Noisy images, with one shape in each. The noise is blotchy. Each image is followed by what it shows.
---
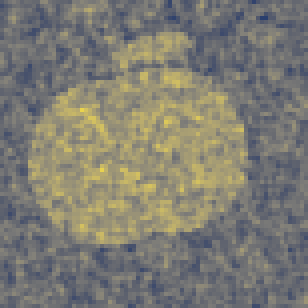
apple
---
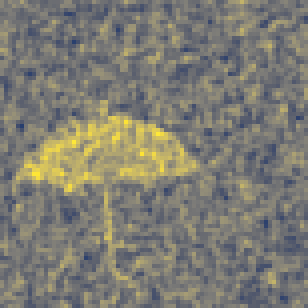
umbrella
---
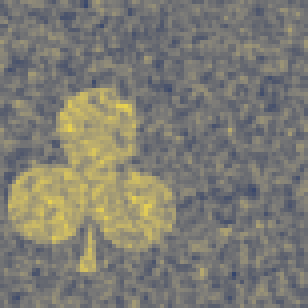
club
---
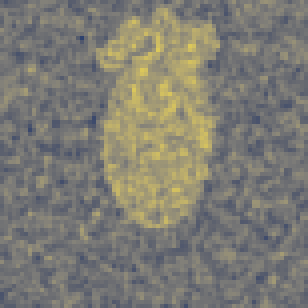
footprint
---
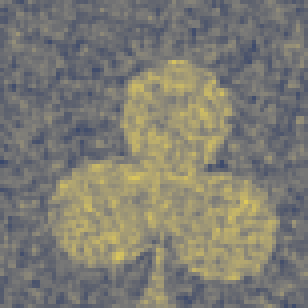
club
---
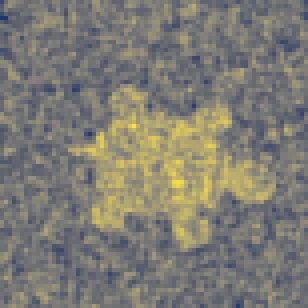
turtle
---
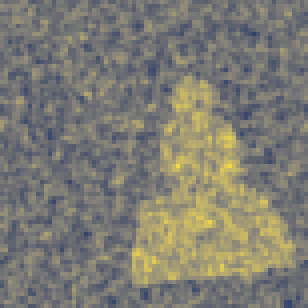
chess pawn
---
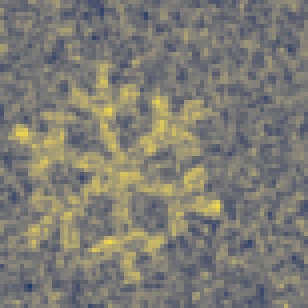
snowflake
